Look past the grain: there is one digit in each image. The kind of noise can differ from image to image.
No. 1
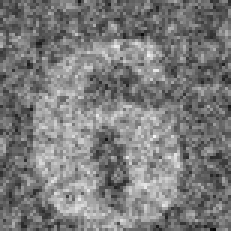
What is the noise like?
blotchy
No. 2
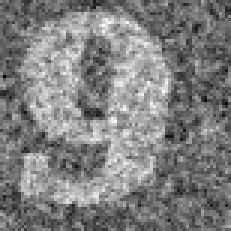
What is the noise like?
blotchy
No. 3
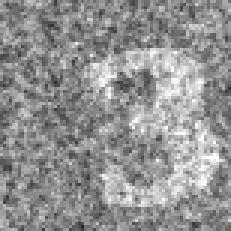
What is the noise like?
blotchy
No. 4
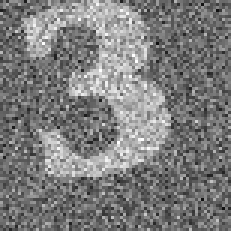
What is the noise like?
independent entries
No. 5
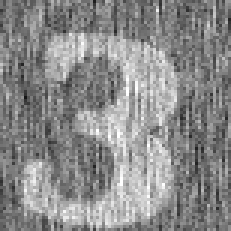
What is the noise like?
streaked along the columns
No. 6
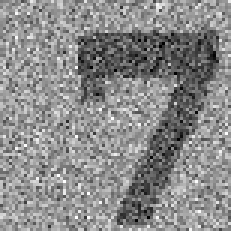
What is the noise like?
independent entries
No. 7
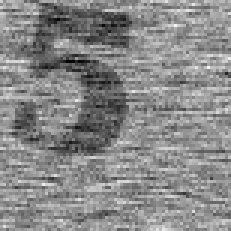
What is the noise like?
streaked along the rows
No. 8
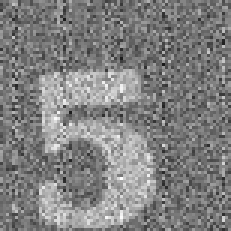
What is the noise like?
columns of uneven size
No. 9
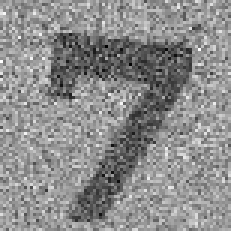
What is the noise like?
low rank plus noise
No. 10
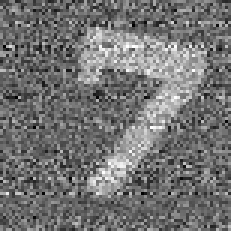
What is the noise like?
rows of uneven size
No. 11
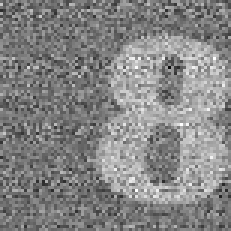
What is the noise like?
rows of uneven size
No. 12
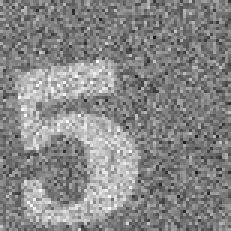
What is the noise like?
independent entries
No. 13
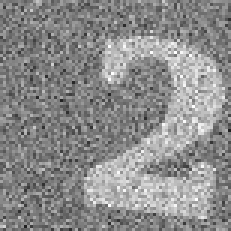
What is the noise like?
low rank plus noise
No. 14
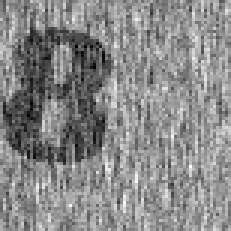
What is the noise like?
streaked along the columns
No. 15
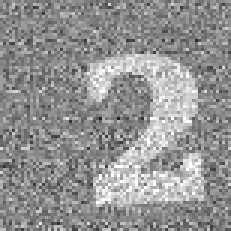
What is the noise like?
rows of uneven size
